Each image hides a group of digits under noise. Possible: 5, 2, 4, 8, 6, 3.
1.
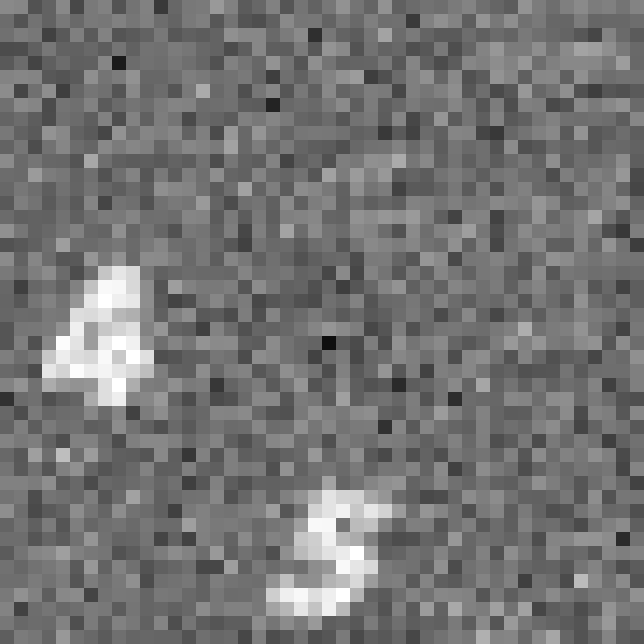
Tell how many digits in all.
2
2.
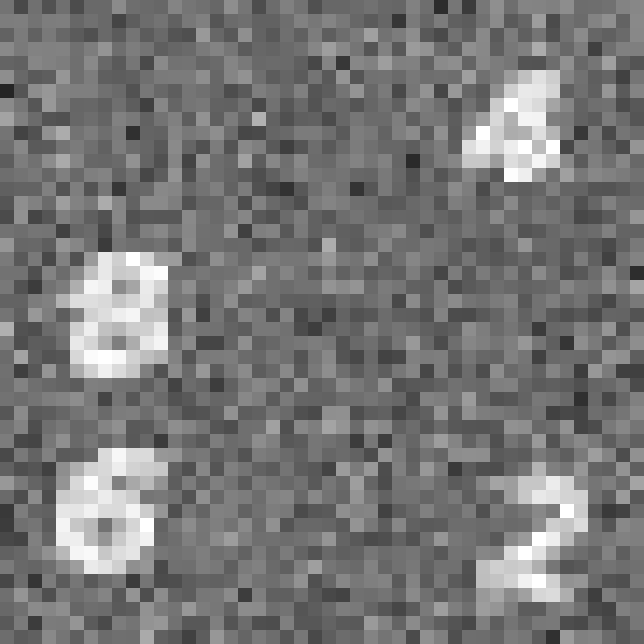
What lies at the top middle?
nothing
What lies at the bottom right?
2
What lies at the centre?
nothing
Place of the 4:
top right
